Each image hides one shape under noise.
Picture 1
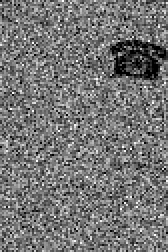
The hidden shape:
telephone
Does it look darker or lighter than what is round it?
darker
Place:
top right
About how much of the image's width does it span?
a third
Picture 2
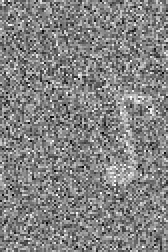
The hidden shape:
musical note
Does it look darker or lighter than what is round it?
lighter
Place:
middle right
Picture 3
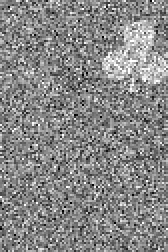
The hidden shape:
club
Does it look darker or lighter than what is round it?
lighter
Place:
top right
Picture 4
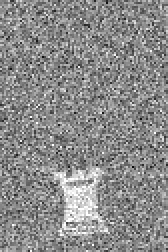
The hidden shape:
chess rook
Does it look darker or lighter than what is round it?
lighter
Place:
bottom middle
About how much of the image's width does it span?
a third
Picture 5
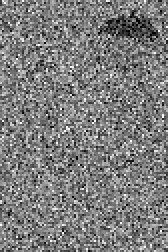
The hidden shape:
umbrella
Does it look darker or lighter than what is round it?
darker
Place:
top right
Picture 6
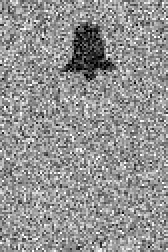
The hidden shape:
bell
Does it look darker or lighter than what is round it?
darker
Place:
top middle
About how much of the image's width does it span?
a third
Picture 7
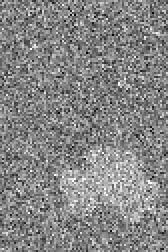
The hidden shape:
car
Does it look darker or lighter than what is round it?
lighter
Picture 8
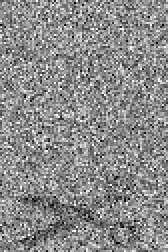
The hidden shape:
pair of scissors
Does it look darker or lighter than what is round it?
darker
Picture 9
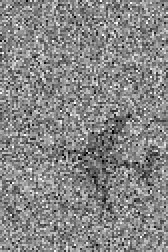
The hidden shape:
airplane
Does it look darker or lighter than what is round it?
darker
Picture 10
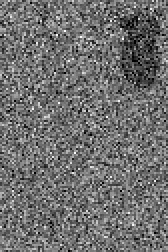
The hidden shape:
footprint
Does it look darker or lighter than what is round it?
darker
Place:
top right
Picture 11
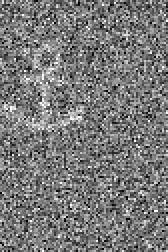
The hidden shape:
anchor
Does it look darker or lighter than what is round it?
lighter
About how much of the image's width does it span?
half
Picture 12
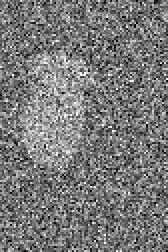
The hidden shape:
footprint
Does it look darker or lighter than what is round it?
lighter
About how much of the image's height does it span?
half
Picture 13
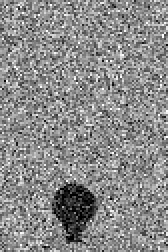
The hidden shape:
light bulb
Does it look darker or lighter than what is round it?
darker
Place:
bottom middle
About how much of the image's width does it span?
a quarter
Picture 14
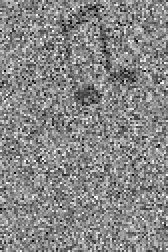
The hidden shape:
pair of musical notes
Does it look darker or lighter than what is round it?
darker
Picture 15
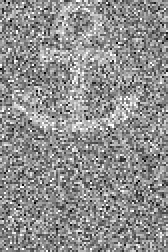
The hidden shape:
anchor
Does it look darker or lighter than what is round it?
lighter
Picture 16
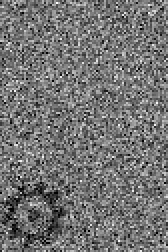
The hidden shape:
gear
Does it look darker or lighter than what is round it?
darker
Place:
bottom left
